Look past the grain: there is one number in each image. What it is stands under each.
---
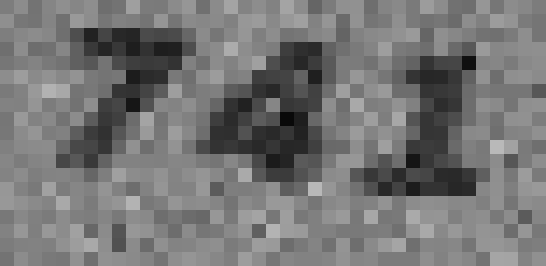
741
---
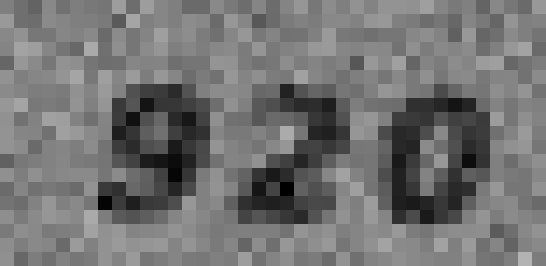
920
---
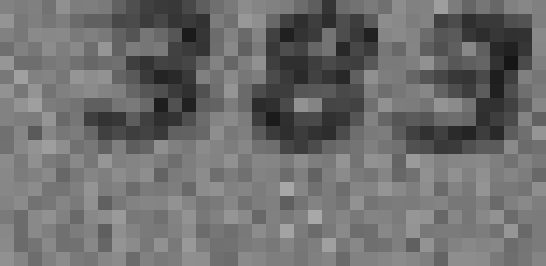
383
